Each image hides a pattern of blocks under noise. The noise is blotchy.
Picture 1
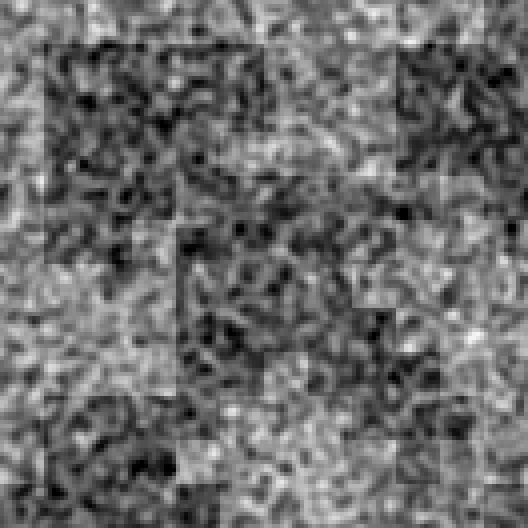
mirrored about the diagonal from the top left
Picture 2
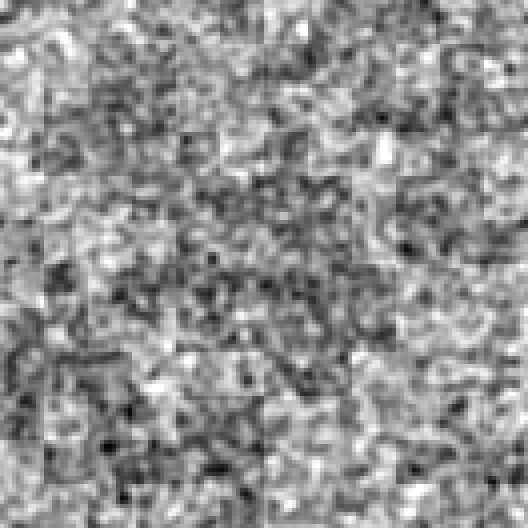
mirrored about the diagonal from the top left
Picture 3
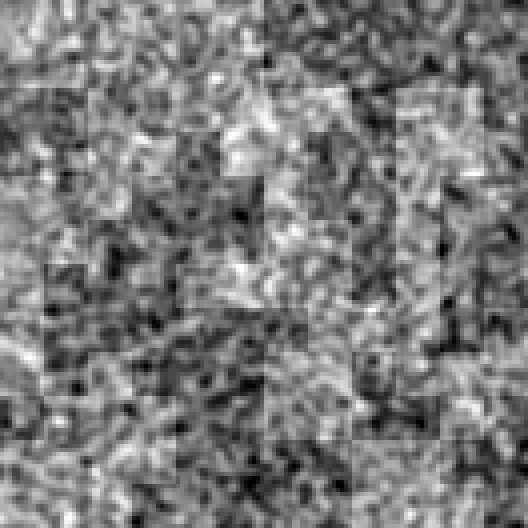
no symmetry
